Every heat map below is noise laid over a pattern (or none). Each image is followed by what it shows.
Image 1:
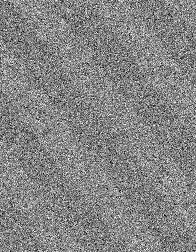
diagonal stripes
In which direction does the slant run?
top left to bottom right
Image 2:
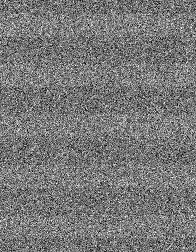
horizontal stripes
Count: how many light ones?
5
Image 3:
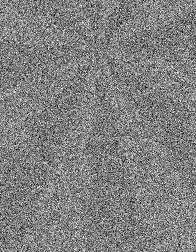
spokes from one point
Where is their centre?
top middle
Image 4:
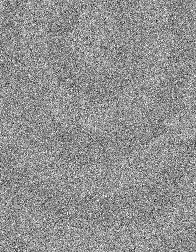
rings round one point
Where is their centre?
top middle
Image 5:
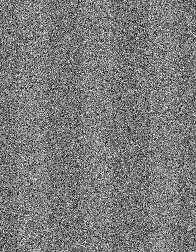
vertical stripes
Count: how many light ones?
3
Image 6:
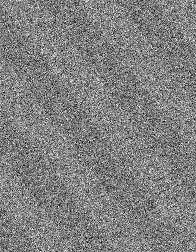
diagonal stripes
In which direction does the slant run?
top left to bottom right
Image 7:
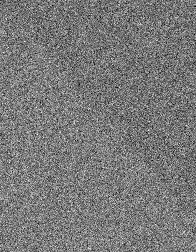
a sharp edge
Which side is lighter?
bottom left
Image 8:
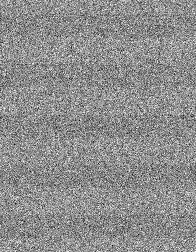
horizontal stripes
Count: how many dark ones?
5
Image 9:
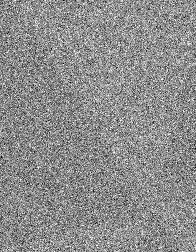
spokes from one point
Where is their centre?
bottom right
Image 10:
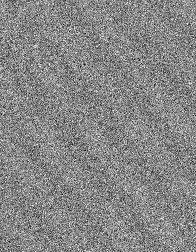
diagonal stripes
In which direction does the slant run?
top left to bottom right
